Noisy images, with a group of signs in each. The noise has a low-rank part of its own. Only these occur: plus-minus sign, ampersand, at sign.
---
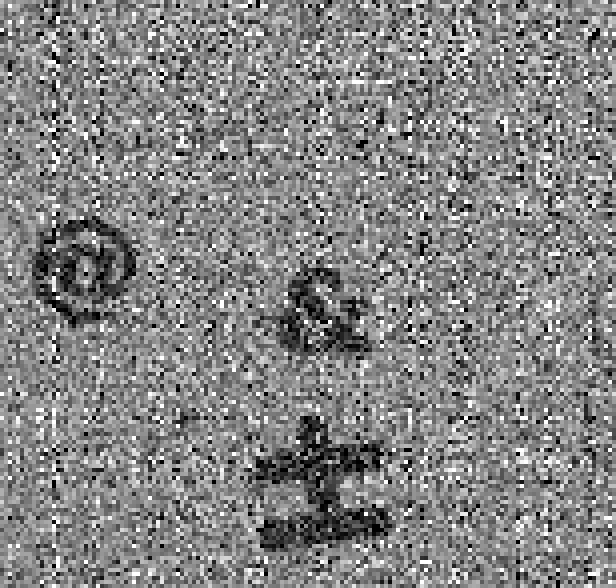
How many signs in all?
3
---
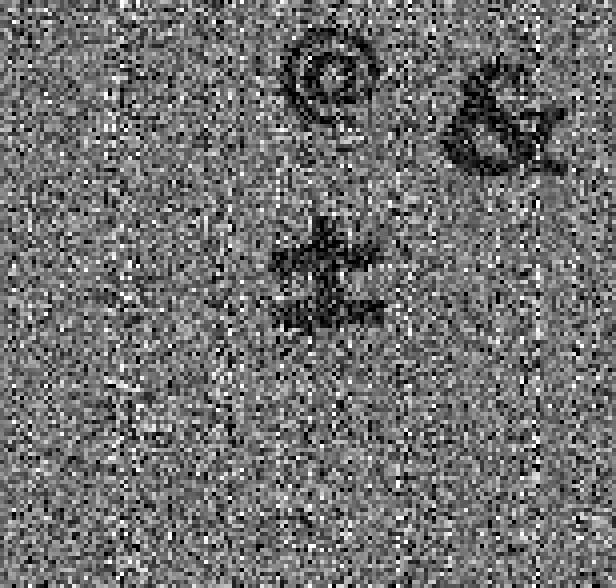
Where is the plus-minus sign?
centre
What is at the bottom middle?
nothing
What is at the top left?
nothing
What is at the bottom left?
nothing
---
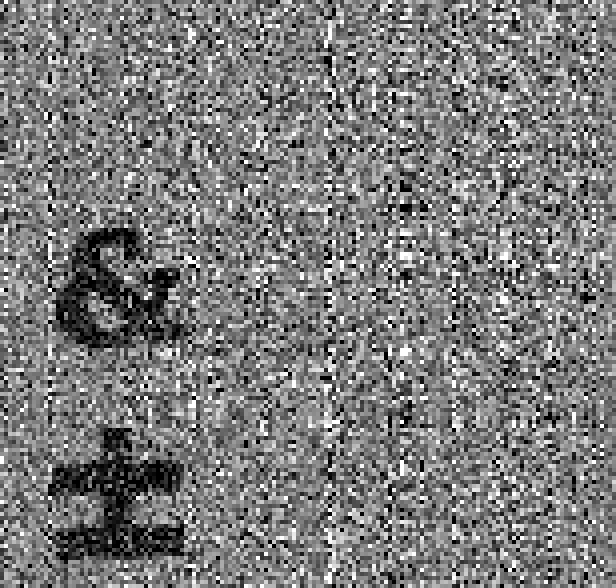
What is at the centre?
nothing
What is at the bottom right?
nothing
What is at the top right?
nothing
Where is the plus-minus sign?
bottom left
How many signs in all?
2
